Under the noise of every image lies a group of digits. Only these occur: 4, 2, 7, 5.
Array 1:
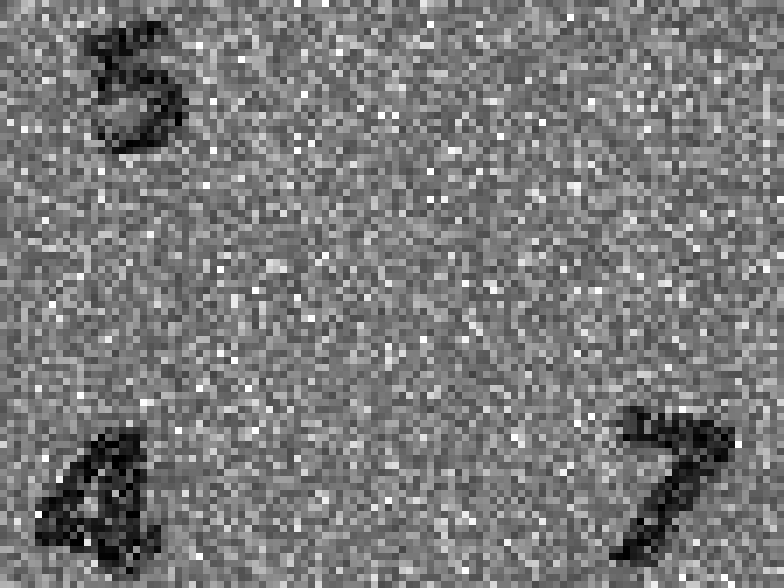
top left: 5; bottom left: 4; bottom right: 7
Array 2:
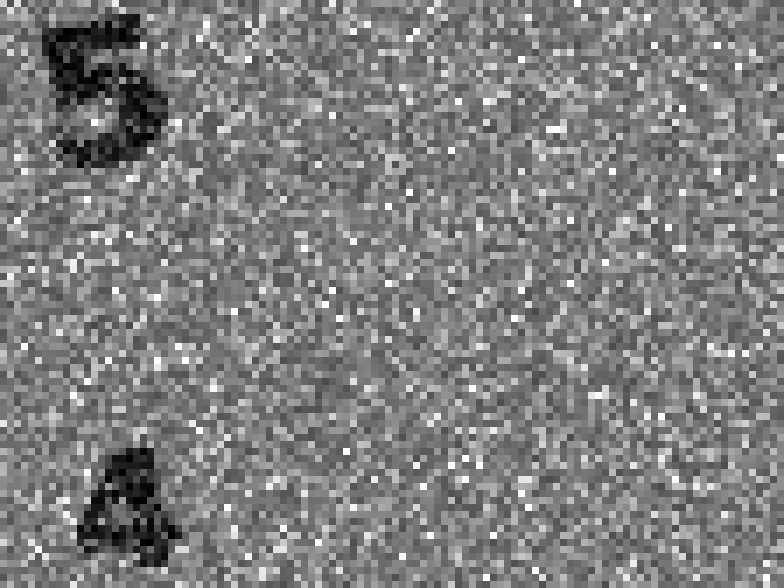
top left: 5; bottom left: 4
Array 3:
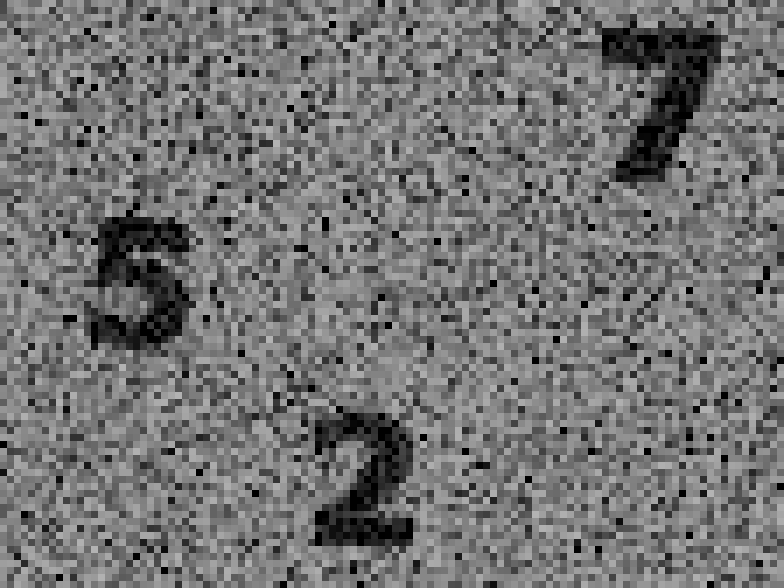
top right: 7; middle left: 5; bottom middle: 2
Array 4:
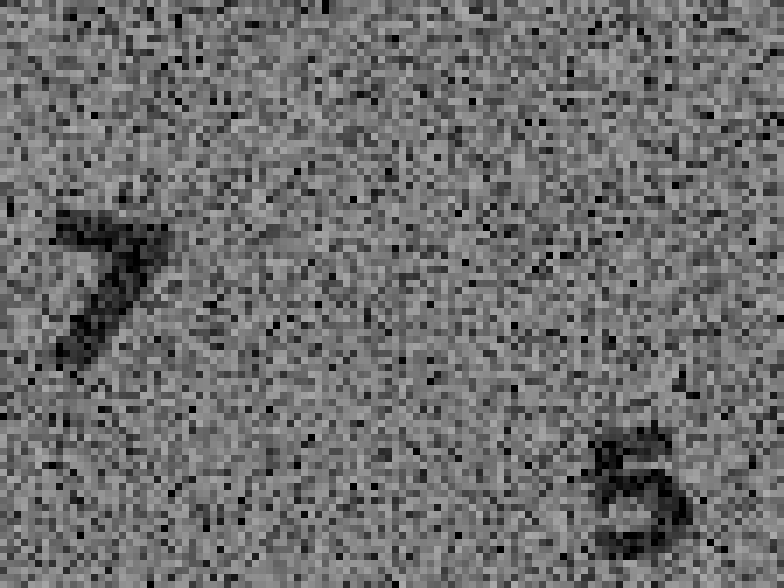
middle left: 7; bottom right: 5
